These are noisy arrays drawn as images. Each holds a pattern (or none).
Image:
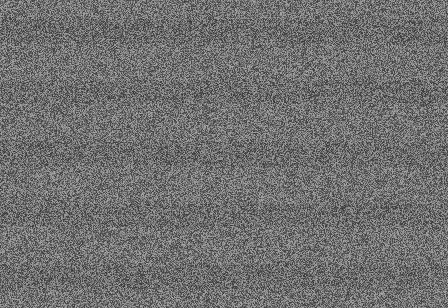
horizontal stripes
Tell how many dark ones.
5
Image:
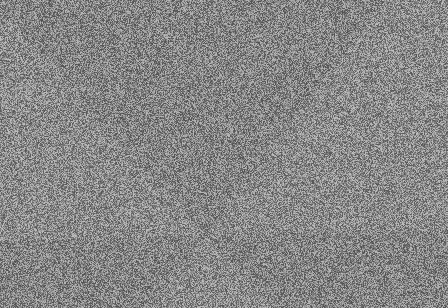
spokes from one point
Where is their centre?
bottom middle
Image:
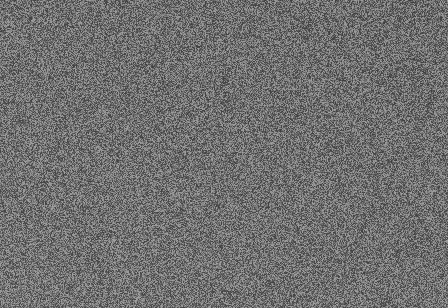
a smooth slope
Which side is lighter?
bottom left
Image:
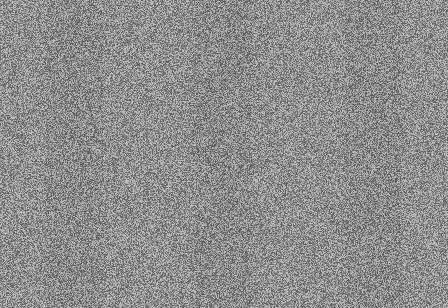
vertical stripes
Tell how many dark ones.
3
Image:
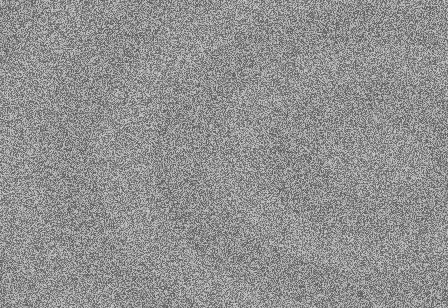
rings round one point
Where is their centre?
middle right
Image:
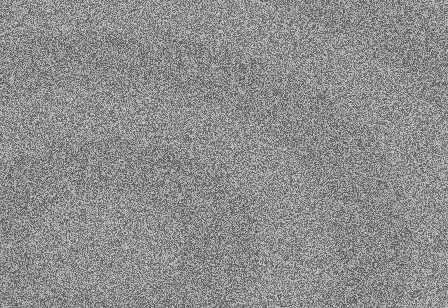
rings round one point
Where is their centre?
bottom left
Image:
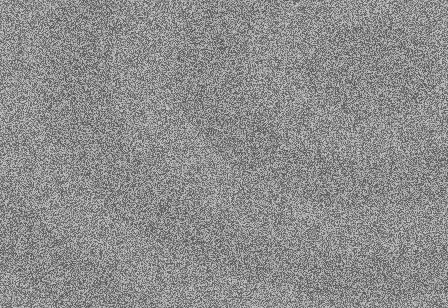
rings round one point
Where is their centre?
top right
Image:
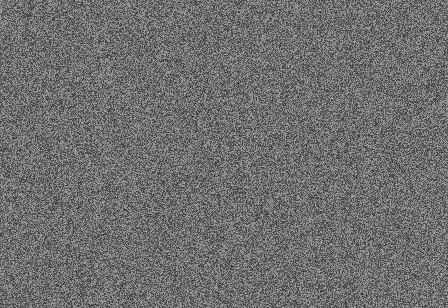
only noise
